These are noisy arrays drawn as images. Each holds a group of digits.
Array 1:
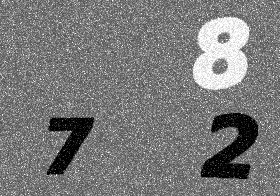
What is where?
top right: light 8; bottom left: dark 7; bottom right: dark 2
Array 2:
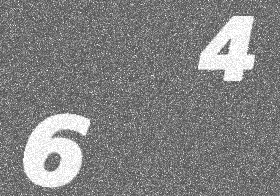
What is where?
top right: light 4; bottom left: light 6
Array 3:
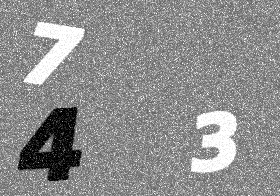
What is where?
top left: light 7; bottom left: dark 4; bottom right: light 3
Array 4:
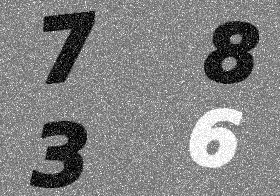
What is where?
top left: dark 7; top right: dark 8; bottom left: dark 3; bottom right: light 6
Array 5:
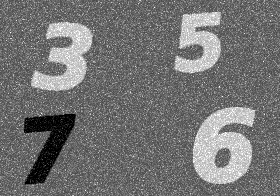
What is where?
top left: light 3; top right: light 5; bottom left: dark 7; bottom right: light 6
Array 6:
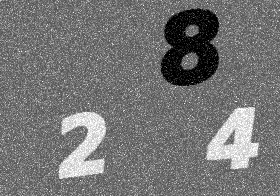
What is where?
top right: dark 8; bottom left: light 2; bottom right: light 4
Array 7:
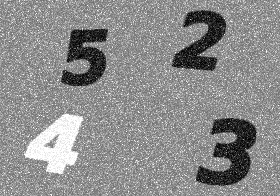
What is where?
top left: dark 5; top right: dark 2; bottom left: light 4; bottom right: dark 3
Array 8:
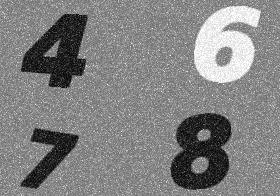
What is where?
top left: dark 4; top right: light 6; bottom left: dark 7; bottom right: dark 8
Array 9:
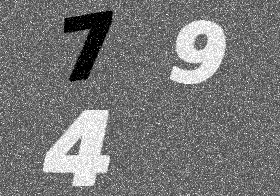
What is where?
top left: dark 7; top right: light 9; bottom left: light 4
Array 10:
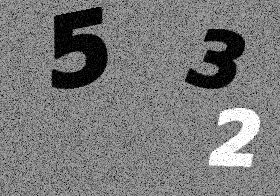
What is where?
top left: dark 5; top right: dark 3; bottom right: light 2
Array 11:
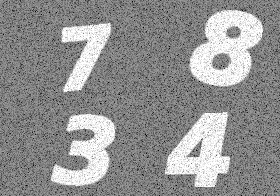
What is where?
top left: light 7; top right: light 8; bottom left: light 3; bottom right: light 4
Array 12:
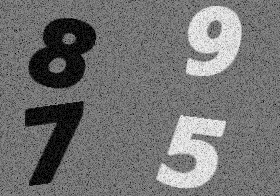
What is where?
top left: dark 8; top right: light 9; bottom left: dark 7; bottom right: light 5
